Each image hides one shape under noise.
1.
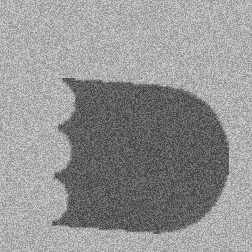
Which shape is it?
ghost
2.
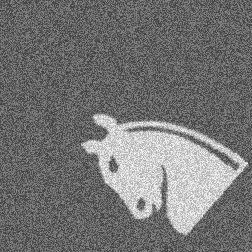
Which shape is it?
chess knight
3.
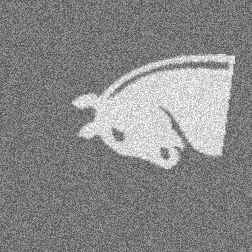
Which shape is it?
chess knight
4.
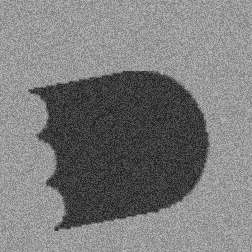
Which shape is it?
ghost
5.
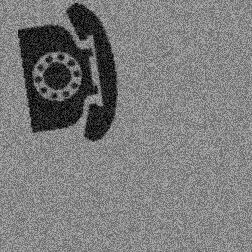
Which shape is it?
telephone
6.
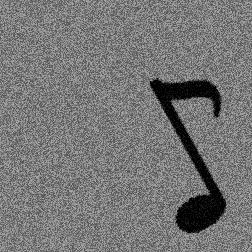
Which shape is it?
musical note
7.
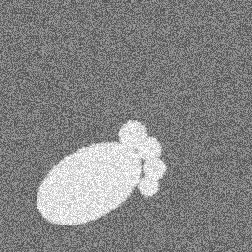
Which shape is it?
footprint
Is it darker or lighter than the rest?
lighter
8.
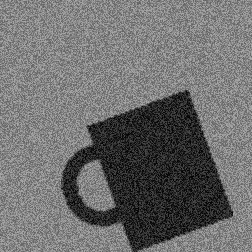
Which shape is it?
cup
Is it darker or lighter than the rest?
darker
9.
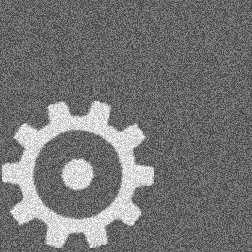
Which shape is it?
gear
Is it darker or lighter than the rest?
lighter
